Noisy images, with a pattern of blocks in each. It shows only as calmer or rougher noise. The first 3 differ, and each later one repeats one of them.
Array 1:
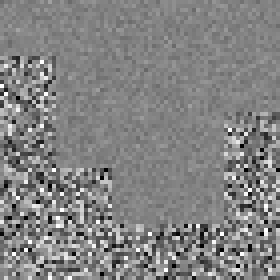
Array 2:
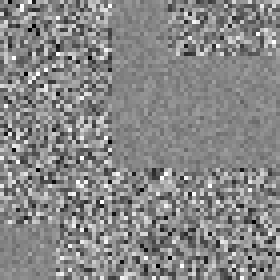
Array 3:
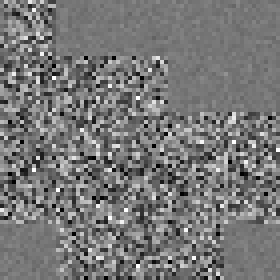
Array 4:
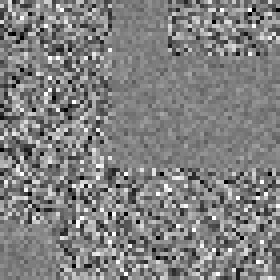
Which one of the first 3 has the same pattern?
2
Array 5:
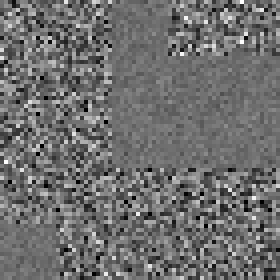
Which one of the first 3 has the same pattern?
2
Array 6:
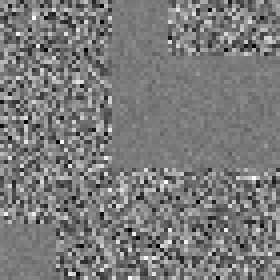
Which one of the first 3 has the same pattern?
2
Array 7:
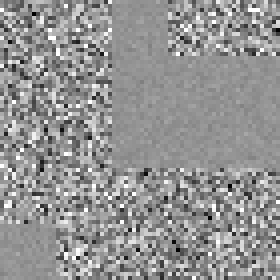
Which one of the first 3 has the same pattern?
2
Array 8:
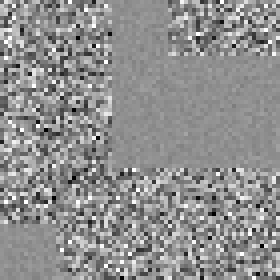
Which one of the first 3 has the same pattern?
2
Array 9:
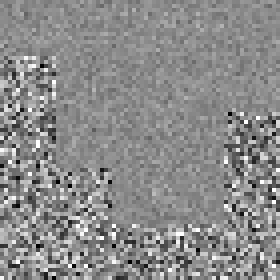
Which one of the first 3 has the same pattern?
1
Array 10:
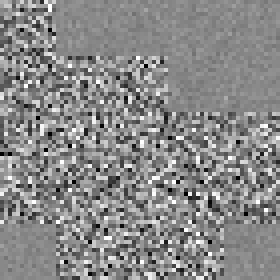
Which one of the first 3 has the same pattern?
3
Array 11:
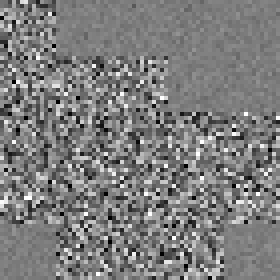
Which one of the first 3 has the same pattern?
3
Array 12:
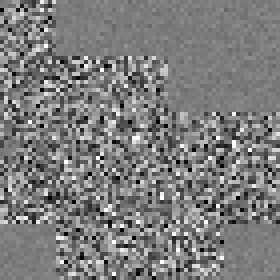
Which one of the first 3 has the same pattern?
3
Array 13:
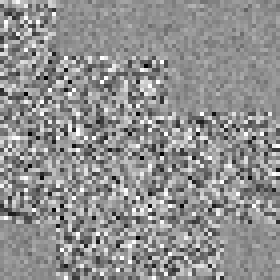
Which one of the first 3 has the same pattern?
3
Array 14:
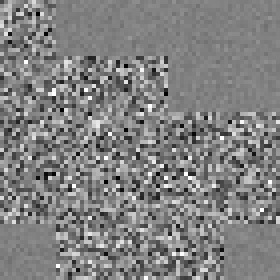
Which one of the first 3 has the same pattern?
3
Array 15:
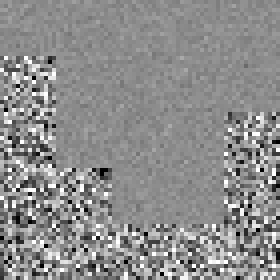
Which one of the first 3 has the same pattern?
1
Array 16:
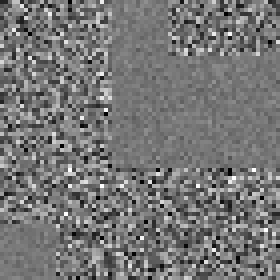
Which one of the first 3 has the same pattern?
2
